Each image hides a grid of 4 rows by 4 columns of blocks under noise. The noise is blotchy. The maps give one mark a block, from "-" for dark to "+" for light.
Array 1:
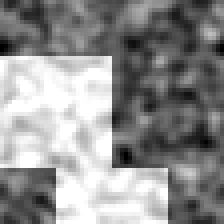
- - - -
+ + - -
+ + - -
- + + -
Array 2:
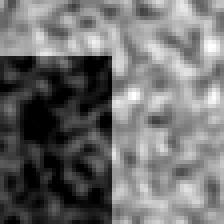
+ + + +
- - + +
- - + +
- - + +
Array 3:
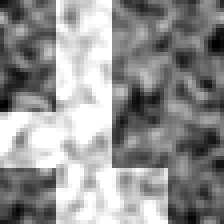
- + - -
- + - -
+ + - -
- + + -
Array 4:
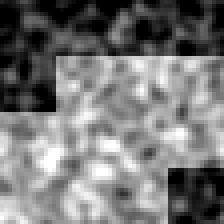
- - - -
- + + +
+ + + +
+ + + -
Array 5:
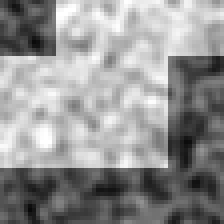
- + + +
+ + + -
+ + + -
- - - -
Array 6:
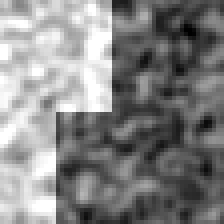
+ + - -
+ + - -
+ - - -
+ - - -
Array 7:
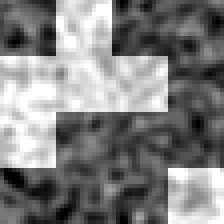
- + - -
+ + + -
+ - - -
- - - +
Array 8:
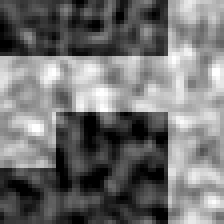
- - - +
+ + + +
+ - - +
- - - +
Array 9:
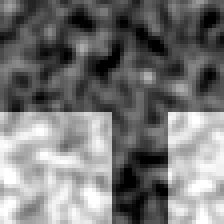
- - - -
- - - -
+ + - +
+ + - +
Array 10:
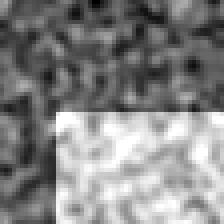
- - - -
- - - -
- + + +
- + + +
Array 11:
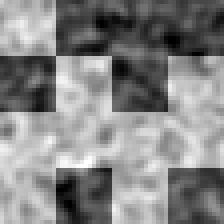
+ - - -
- + - +
+ + + +
+ - + -
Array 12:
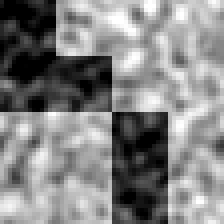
- + + +
- - + +
+ + - +
+ + - +
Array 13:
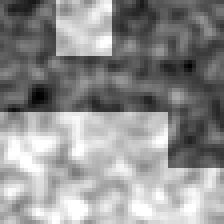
- + - -
- - - -
+ + + -
+ + + +
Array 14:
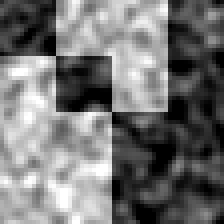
- + + -
+ - + -
+ + - -
+ + - -
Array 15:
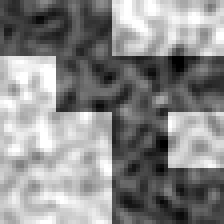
- - + +
+ - - -
+ + - +
+ + - -
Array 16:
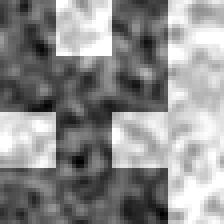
- + - +
- - - +
+ - + +
- - - +
